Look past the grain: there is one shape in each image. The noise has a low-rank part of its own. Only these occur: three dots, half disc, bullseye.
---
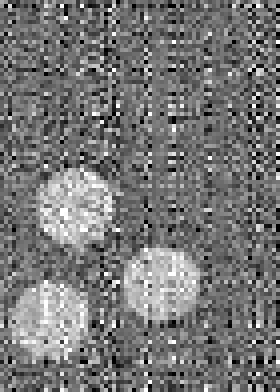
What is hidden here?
light three dots
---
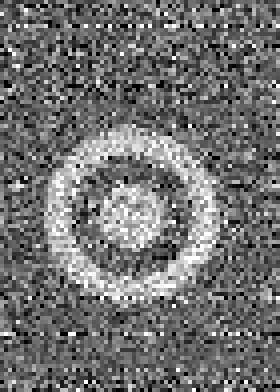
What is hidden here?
light bullseye
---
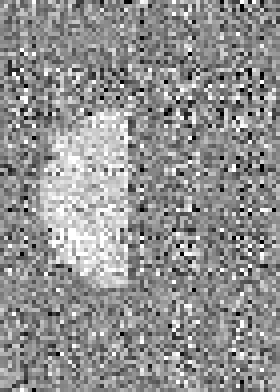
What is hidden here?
light half disc
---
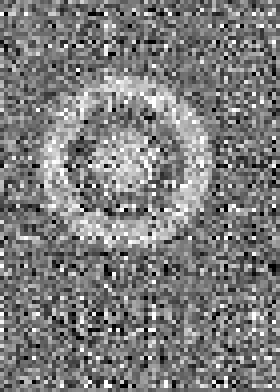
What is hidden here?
light bullseye
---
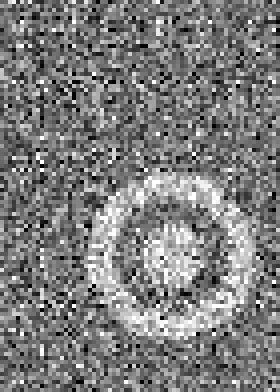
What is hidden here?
light bullseye
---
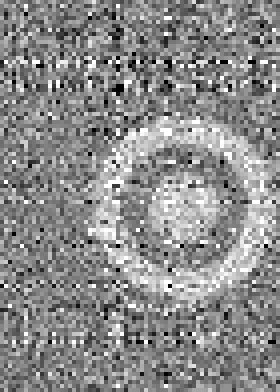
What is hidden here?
light bullseye
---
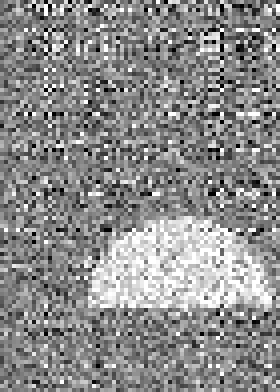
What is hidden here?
light half disc
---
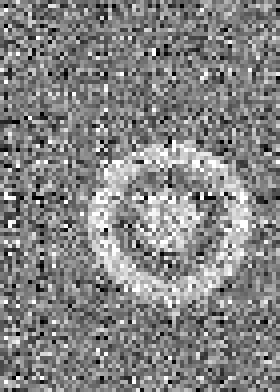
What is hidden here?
light bullseye
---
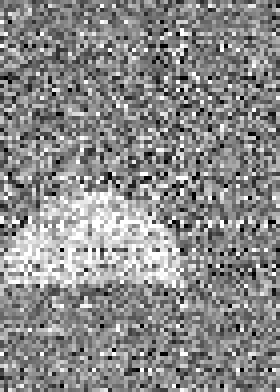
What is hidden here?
light half disc
